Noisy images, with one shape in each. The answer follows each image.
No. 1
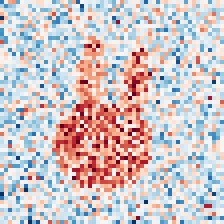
red rabbit's head
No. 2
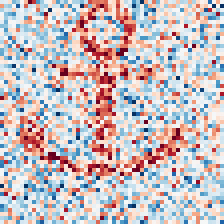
red anchor
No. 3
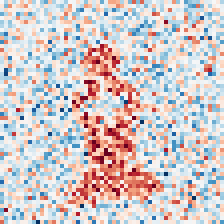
red chess bishop
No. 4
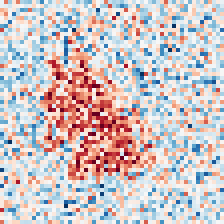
red chess knight
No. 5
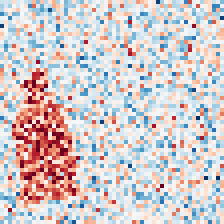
red bottle
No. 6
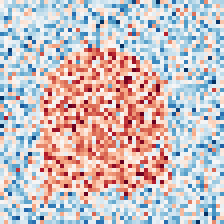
red ghost
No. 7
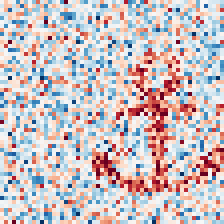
red anchor
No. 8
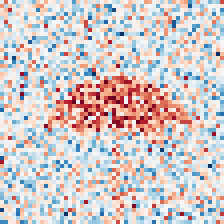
red umbrella
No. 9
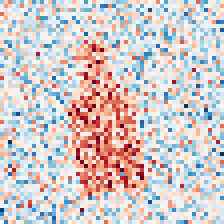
red bottle
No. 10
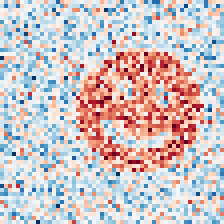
red smiling face
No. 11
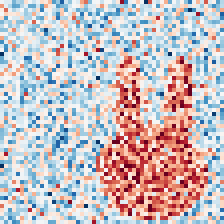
red rabbit's head
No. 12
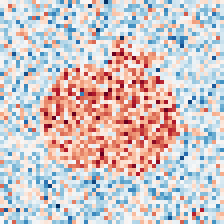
red apple
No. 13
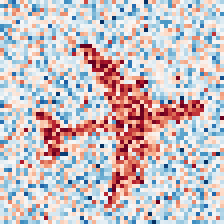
red airplane
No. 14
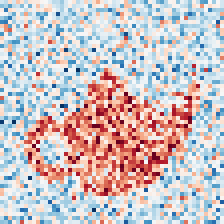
red teapot
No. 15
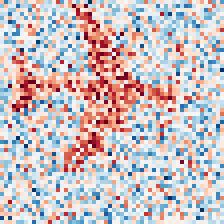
red airplane
